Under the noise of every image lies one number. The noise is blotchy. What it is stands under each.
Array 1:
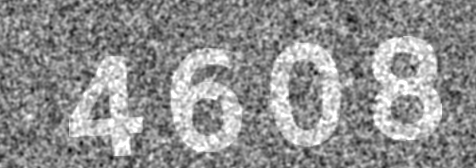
4608
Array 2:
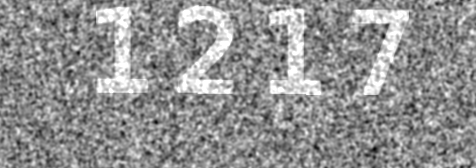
1217
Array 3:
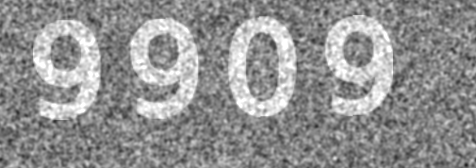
9909
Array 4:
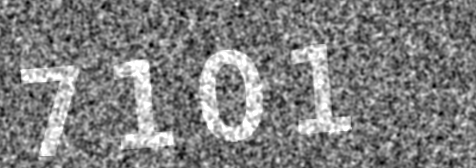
7101
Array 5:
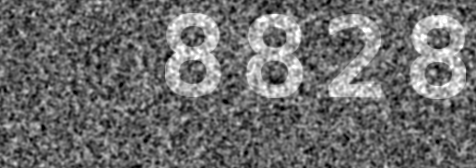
8828
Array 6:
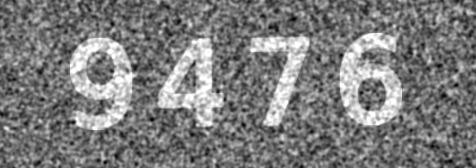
9476
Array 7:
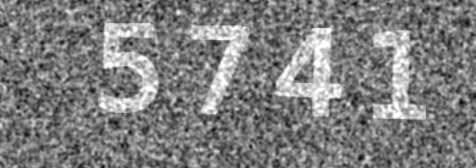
5741
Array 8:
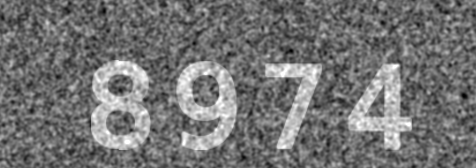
8974
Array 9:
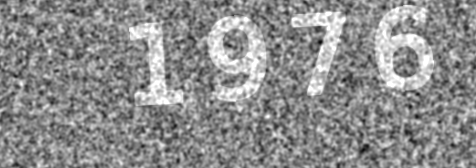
1976
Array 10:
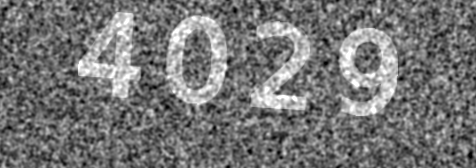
4029
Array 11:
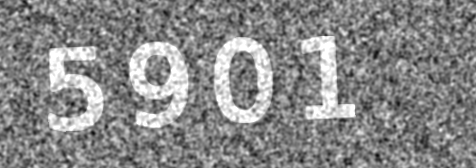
5901
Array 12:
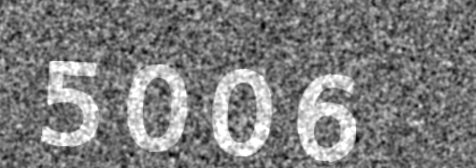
5006
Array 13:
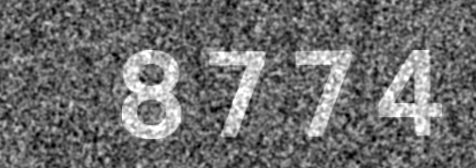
8774
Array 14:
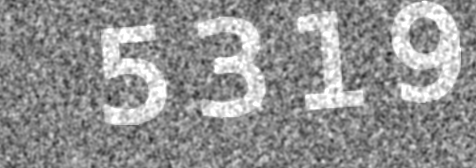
5319
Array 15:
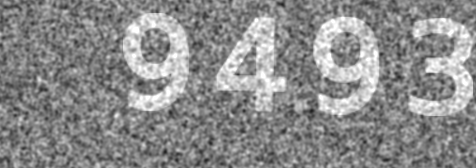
9493
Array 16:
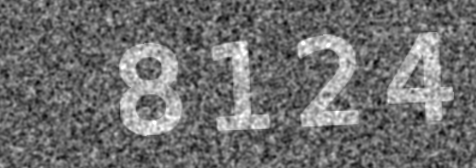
8124
